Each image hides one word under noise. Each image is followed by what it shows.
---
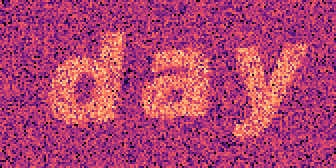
day
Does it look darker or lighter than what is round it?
lighter
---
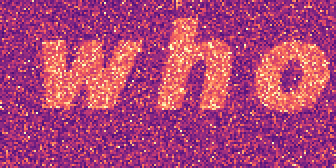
who
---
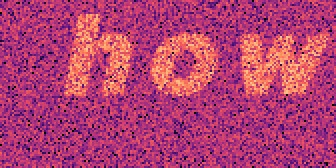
how
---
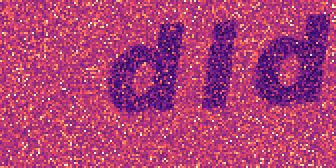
did
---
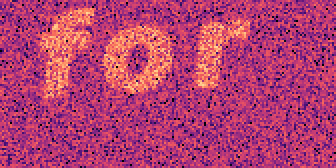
for
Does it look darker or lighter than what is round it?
lighter
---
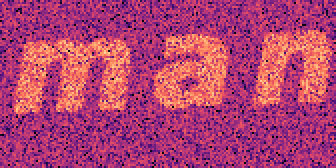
man
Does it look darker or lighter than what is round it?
lighter
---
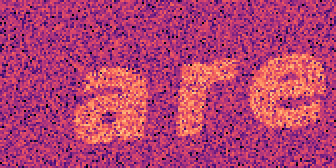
are
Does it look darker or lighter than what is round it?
lighter
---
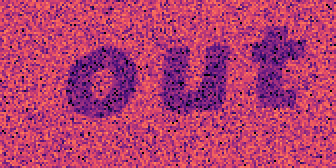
out
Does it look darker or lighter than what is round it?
darker
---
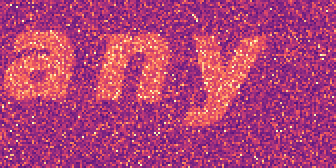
any
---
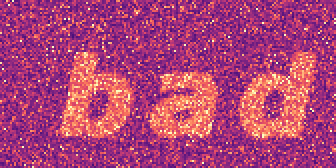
bad
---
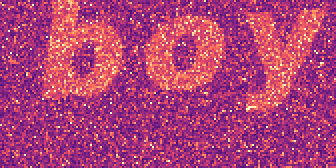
boy
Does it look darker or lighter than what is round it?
lighter
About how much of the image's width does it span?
nearly all
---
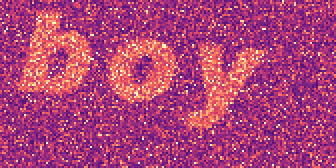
boy
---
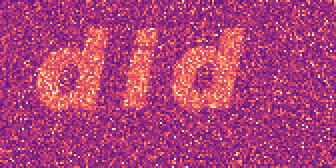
did
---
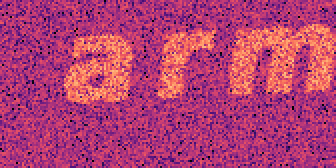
arm
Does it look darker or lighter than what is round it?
lighter
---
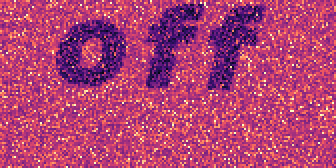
off
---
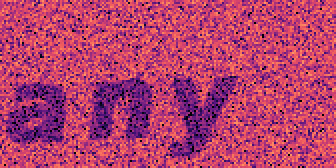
any
